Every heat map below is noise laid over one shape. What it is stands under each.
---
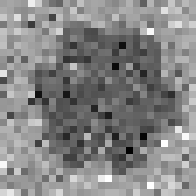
flower
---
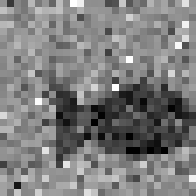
fish
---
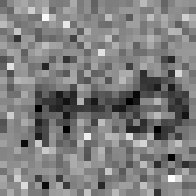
key
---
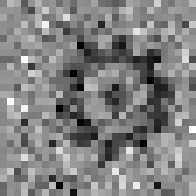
gear
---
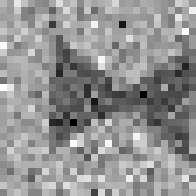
bow tie
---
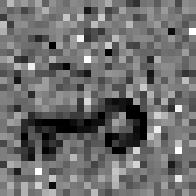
key
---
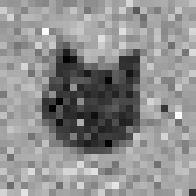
cat's head
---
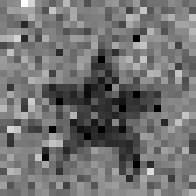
star
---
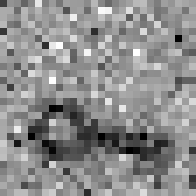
key
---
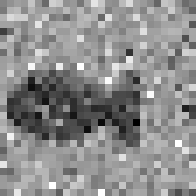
fish
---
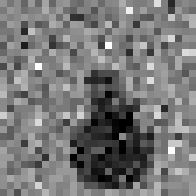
pear
